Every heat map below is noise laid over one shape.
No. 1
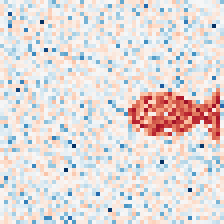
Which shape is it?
fish
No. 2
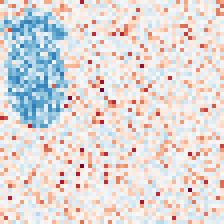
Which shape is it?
footprint
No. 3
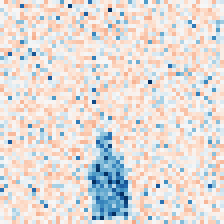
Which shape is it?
bottle
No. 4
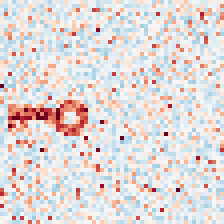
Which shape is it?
key
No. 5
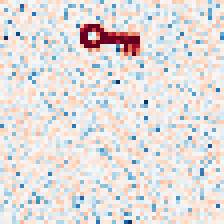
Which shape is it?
key
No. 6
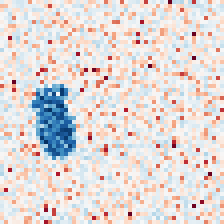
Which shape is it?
footprint
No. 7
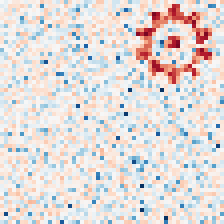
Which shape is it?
gear
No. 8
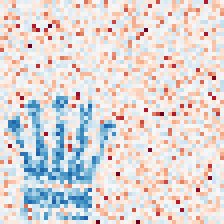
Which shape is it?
chess queen
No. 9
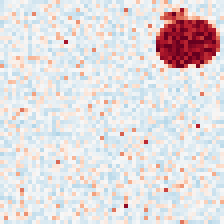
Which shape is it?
apple
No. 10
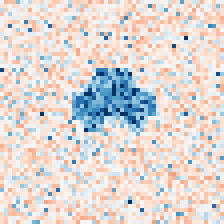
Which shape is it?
car
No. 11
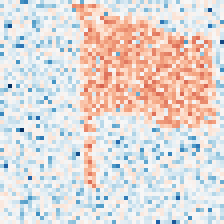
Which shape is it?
flag
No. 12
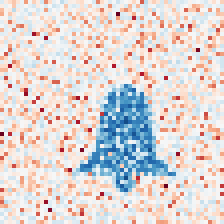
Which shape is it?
bell
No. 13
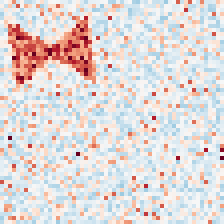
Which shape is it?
bow tie
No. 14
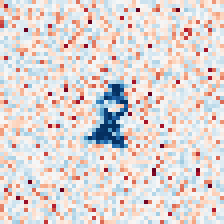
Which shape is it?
chess bishop
